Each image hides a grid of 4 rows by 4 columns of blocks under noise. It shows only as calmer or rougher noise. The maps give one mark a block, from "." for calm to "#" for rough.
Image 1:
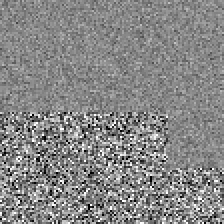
....
....
###.
####
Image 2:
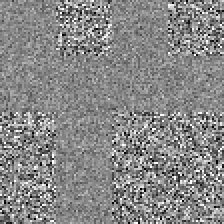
.#.#
....
#.##
#.##
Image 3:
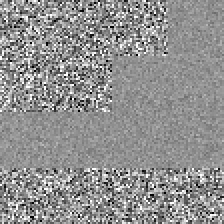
###.
##..
....
####
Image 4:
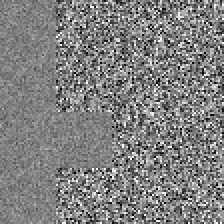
.###
.###
..##
.###
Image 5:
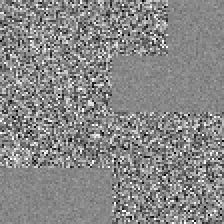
###.
##..
####
..##
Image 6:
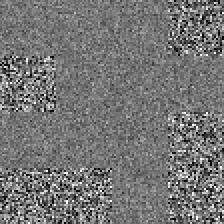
...#
#...
...#
##.#
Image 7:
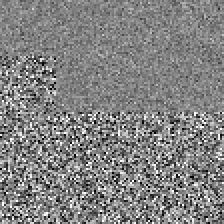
....
#...
####
####
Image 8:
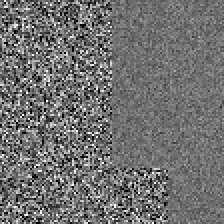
##..
##..
##..
###.
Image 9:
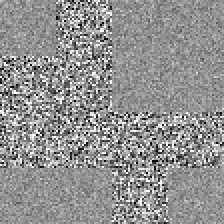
.#..
##..
####
..#.
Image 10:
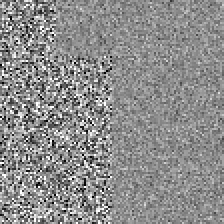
#...
##..
##..
##..
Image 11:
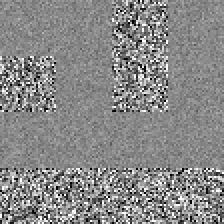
..#.
#.#.
....
####
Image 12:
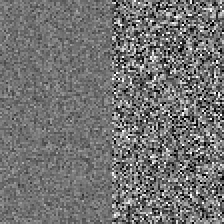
..##
..##
..##
..##
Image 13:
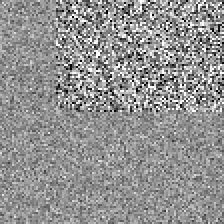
.###
.###
....
....
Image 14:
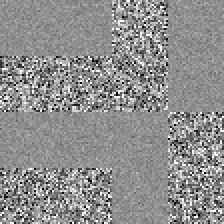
..#.
###.
...#
##.#
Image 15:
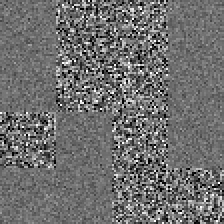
.##.
.##.
#.#.
..##
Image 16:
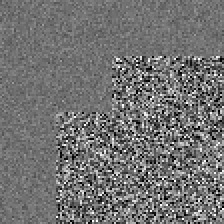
....
..##
.###
.###
